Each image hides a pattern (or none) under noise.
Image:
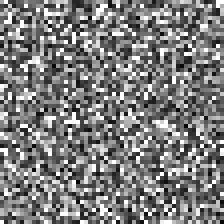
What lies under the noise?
only noise
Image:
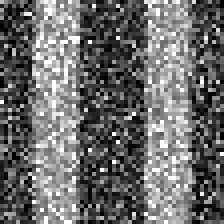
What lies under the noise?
vertical stripes
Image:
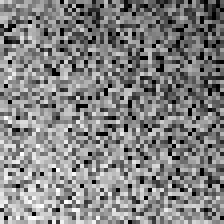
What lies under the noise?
a smooth slope
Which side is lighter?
bottom left
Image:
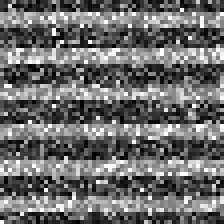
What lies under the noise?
horizontal stripes
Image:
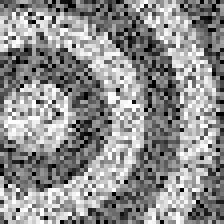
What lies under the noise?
rings round one point
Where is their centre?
middle left
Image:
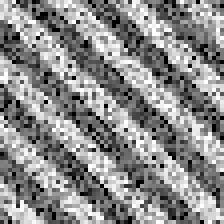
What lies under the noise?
diagonal stripes
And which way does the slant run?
top left to bottom right
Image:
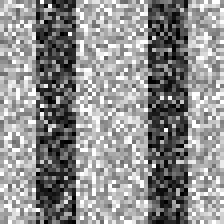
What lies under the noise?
vertical stripes
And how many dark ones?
2
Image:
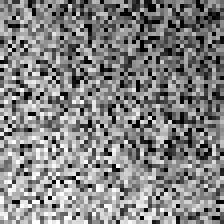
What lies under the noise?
a smooth slope
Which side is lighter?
bottom left
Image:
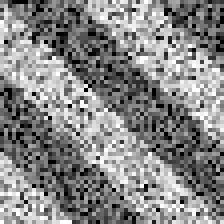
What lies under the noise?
diagonal stripes
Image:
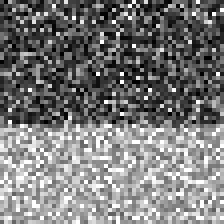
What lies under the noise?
a sharp edge
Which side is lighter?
bottom
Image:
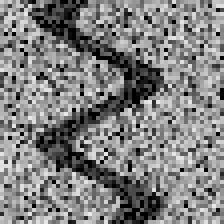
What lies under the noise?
a wavy band
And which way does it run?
top to bottom
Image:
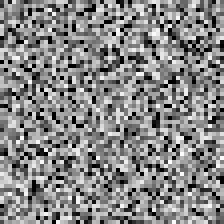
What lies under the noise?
only noise
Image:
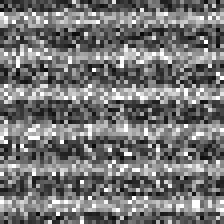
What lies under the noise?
horizontal stripes
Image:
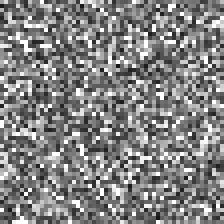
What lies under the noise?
only noise
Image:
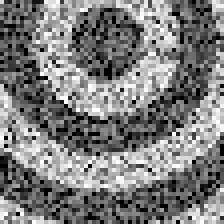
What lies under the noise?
rings round one point
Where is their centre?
top middle
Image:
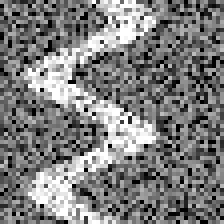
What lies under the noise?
a wavy band
